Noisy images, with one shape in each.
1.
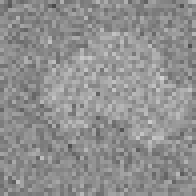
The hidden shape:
car
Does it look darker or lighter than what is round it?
lighter
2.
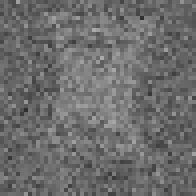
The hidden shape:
chess rook
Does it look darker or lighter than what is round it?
lighter
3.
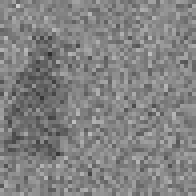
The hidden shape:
bottle
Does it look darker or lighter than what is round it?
darker
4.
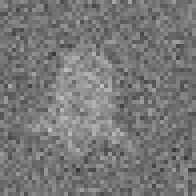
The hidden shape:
bell
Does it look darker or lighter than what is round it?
lighter
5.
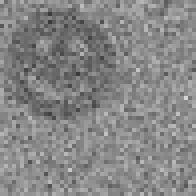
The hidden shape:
smiling face
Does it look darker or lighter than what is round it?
darker
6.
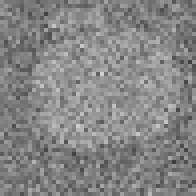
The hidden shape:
apple
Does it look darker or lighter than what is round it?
lighter
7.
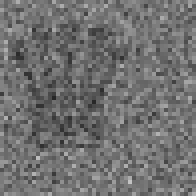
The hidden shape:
chess queen
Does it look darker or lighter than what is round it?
darker
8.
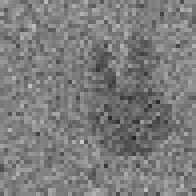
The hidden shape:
rabbit's head
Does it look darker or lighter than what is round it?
darker
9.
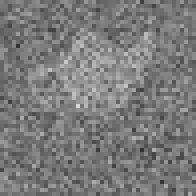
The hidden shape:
teapot
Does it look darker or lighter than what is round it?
lighter
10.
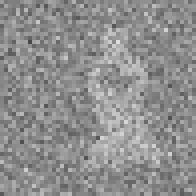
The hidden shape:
chess bishop
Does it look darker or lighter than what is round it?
lighter
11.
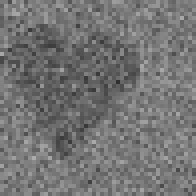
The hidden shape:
heart
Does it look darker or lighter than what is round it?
darker
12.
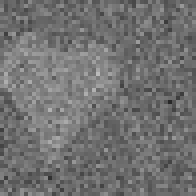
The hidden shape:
heart
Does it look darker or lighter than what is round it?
lighter
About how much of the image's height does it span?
two thirds
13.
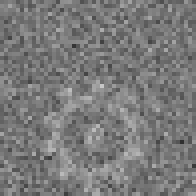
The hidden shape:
gear
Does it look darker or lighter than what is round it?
lighter
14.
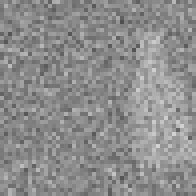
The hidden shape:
bottle
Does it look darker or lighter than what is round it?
lighter
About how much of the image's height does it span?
two thirds
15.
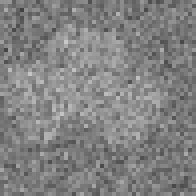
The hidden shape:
car
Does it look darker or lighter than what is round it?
lighter
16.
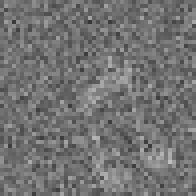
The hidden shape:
pair of musical notes
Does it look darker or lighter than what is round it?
lighter
